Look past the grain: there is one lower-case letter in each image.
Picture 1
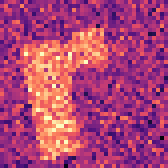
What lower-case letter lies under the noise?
r
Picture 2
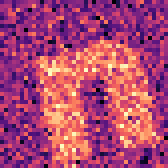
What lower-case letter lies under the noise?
n
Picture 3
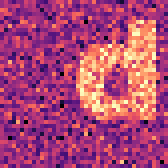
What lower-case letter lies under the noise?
d
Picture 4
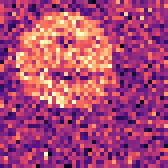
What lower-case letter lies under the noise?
e
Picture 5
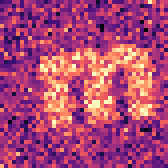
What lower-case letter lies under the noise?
m
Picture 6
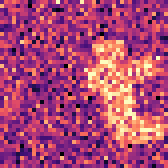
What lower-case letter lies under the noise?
t
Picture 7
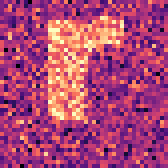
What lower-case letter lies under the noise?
r
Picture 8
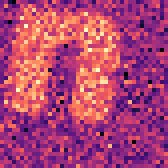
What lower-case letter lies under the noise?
n
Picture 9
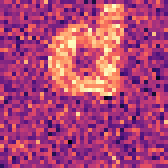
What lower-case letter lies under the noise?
d
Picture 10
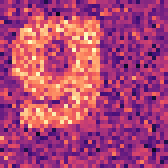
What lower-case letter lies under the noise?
g
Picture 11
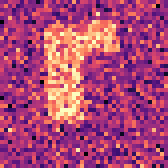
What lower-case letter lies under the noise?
r
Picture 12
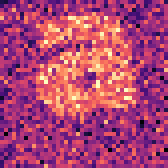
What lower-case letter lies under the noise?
a
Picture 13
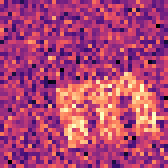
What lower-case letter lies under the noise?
m
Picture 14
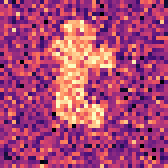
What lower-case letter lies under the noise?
t
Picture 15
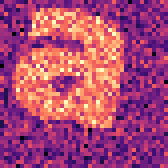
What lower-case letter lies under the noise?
a
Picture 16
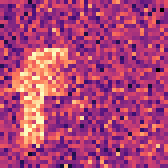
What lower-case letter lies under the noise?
f
